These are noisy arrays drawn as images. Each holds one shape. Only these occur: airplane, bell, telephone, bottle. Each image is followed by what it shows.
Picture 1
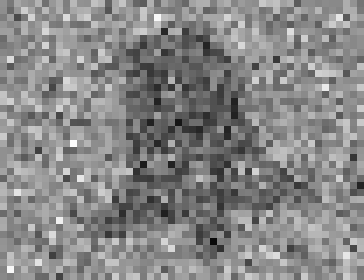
dark bell
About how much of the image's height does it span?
nearly all
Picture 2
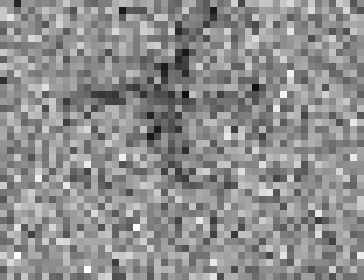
dark airplane
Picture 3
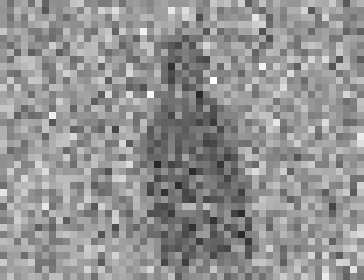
dark bottle
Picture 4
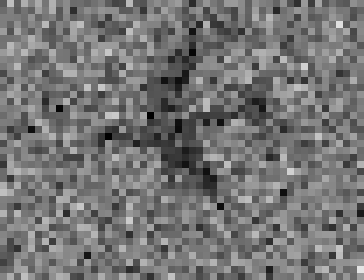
dark airplane
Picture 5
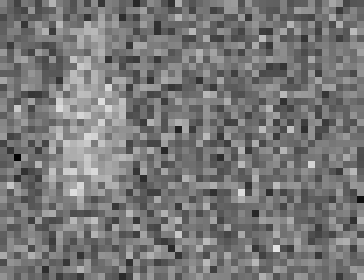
light bottle
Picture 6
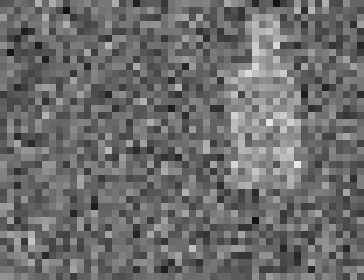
light bottle
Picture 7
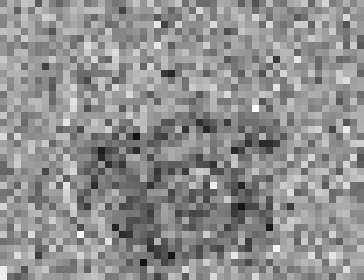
dark telephone
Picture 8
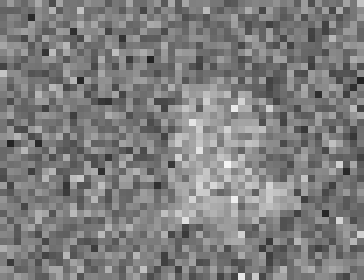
light bell
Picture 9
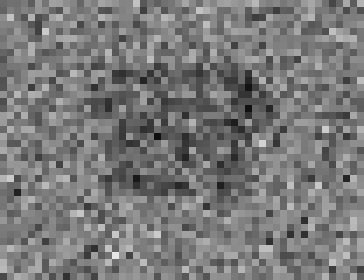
dark telephone
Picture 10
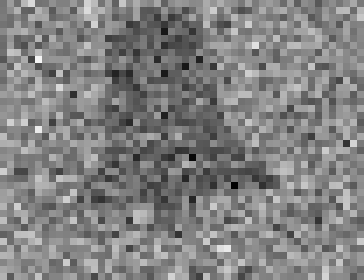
dark bell
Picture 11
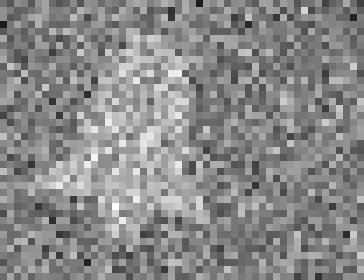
light bell
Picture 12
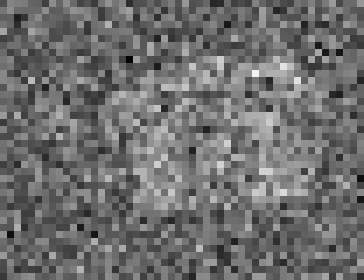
light telephone
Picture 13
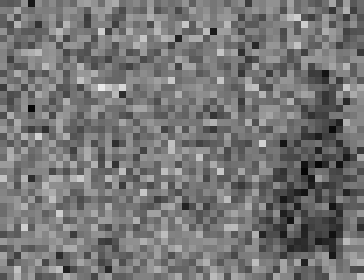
dark bottle
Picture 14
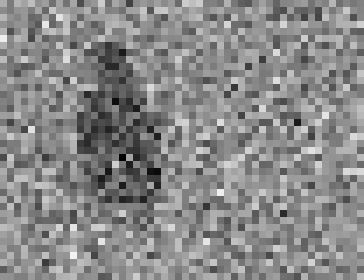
dark bottle
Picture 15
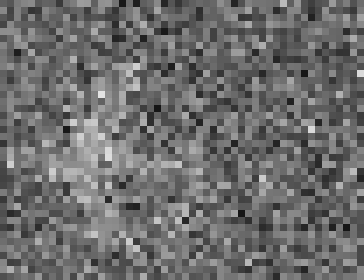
light airplane
